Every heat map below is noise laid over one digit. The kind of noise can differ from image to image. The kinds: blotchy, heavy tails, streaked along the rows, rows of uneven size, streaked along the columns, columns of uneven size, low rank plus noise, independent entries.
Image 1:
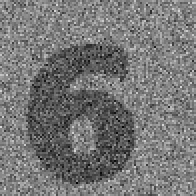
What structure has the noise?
independent entries
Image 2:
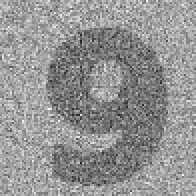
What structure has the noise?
low rank plus noise
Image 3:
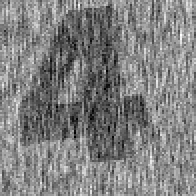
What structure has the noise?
streaked along the columns
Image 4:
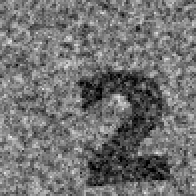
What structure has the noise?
blotchy
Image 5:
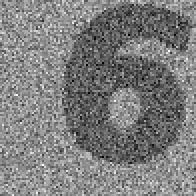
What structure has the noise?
independent entries
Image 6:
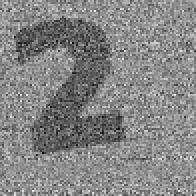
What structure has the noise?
rows of uneven size
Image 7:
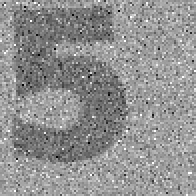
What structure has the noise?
heavy tails
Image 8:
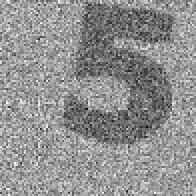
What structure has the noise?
low rank plus noise
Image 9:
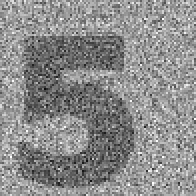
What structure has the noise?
low rank plus noise
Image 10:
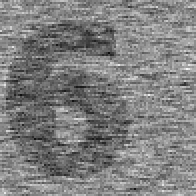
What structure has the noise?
streaked along the rows
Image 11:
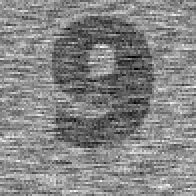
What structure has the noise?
streaked along the rows
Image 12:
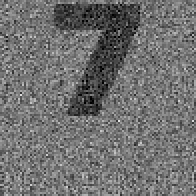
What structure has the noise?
low rank plus noise
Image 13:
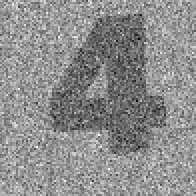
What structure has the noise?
independent entries
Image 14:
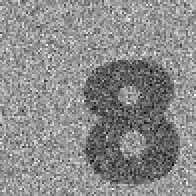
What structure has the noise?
independent entries
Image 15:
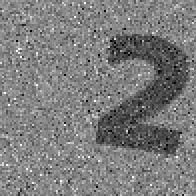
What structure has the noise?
heavy tails
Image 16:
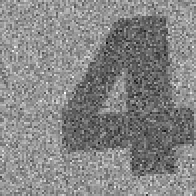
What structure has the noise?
independent entries
